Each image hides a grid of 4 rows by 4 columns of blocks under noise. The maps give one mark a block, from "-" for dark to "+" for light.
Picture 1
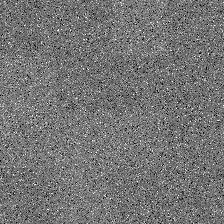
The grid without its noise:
- - + -
+ - - -
+ + + -
- + - -
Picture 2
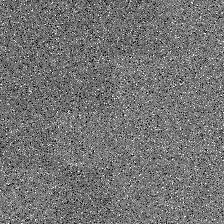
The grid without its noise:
- - - +
- - + +
- + + +
+ - + +
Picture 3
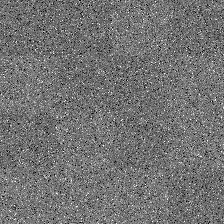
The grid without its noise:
- - + -
+ - - +
- + - +
+ + + -
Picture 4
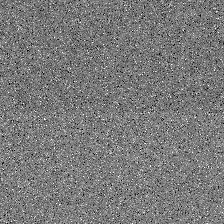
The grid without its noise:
- - - -
- - - -
+ + + +
+ + + +
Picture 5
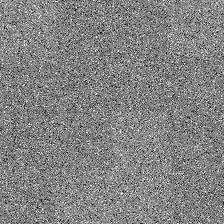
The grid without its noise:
+ - - +
- - - -
- - + -
- + + -
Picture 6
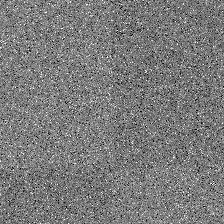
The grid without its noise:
+ + - -
+ + - -
+ + - -
- - + +
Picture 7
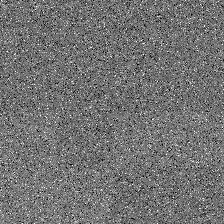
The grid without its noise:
- - - -
- - - -
+ - + +
+ + - -
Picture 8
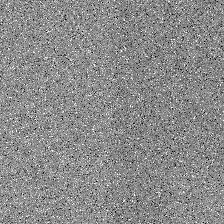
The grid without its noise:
+ + - -
+ + - -
+ + - -
+ + - +
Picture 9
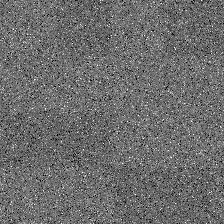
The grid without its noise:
+ - + -
+ + + +
- - + +
+ + - -
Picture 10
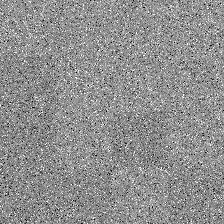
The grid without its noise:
+ + + +
- + + +
- + - +
- - + -
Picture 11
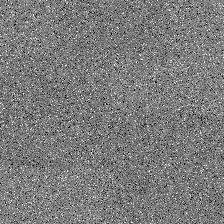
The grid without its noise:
+ - - +
- - + +
- - - -
+ + - -
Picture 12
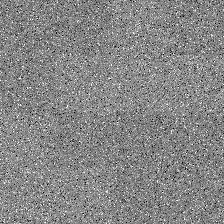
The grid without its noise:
- - + -
- + + +
+ - - -
+ + - -
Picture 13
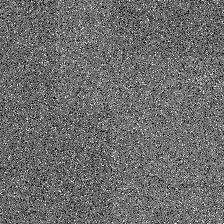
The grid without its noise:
- + - -
- + + +
- - + +
- - + +
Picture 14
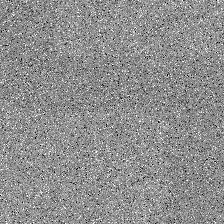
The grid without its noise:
- + + +
- - - -
+ + + -
+ + + -
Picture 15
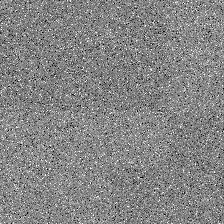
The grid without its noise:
- - - +
- - - +
+ + + -
+ + - -
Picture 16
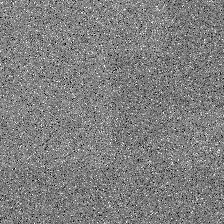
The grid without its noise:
+ + + -
+ + - -
+ + - +
- - - -
